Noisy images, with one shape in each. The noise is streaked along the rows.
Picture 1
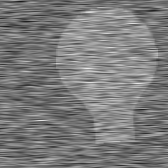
light bulb
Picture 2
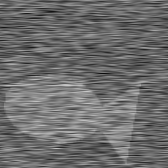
fish
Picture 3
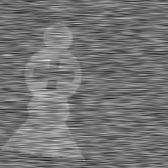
chess bishop
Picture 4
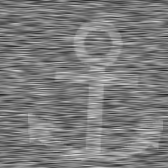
anchor
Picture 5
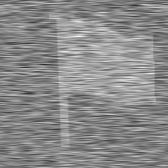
flag
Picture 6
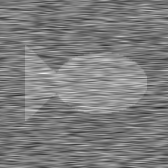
fish
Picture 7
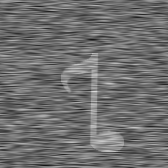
musical note
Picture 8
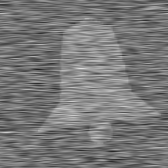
bell
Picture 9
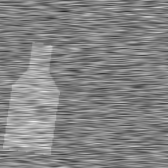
bottle
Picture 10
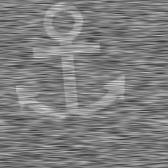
anchor
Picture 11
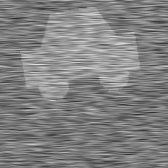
car
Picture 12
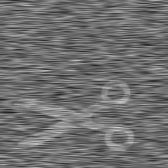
pair of scissors
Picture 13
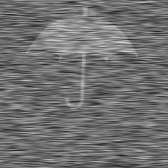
umbrella
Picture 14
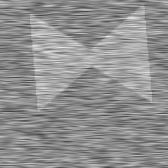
bow tie
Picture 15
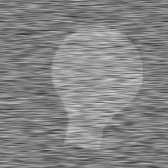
light bulb
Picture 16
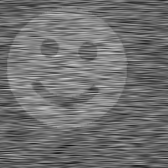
smiling face
